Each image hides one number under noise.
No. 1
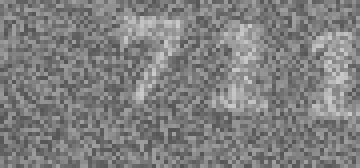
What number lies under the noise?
711
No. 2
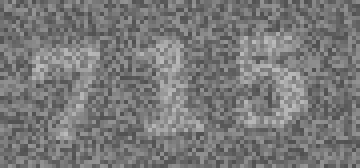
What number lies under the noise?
715
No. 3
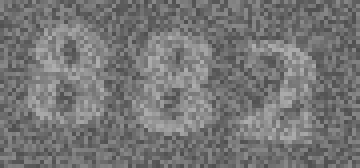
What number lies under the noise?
882
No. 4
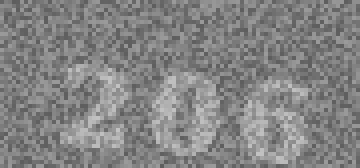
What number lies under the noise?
206
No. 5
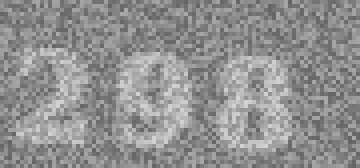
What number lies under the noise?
298
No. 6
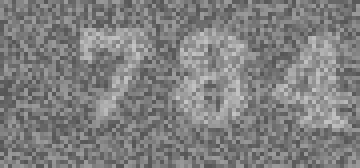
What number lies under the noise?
784
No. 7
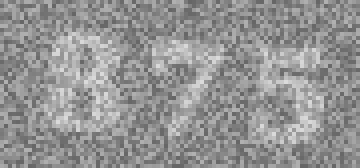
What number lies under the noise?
875
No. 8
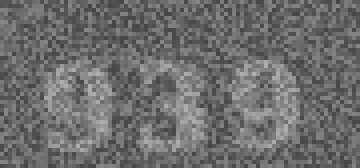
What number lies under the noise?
939
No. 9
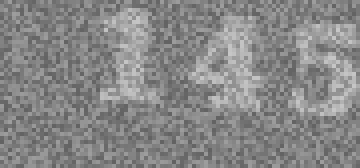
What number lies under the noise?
145
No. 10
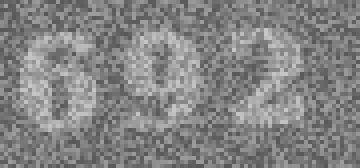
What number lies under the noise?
692
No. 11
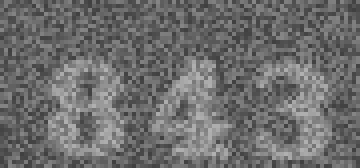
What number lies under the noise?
843
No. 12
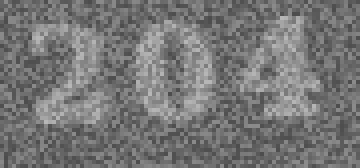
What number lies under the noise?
204
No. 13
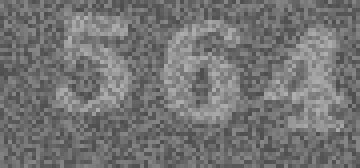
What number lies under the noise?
564
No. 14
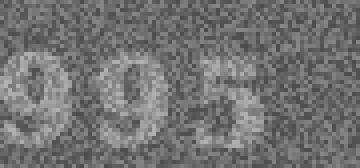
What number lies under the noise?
995
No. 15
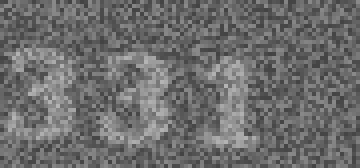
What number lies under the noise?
331
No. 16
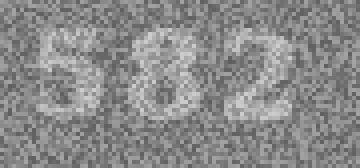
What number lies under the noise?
582
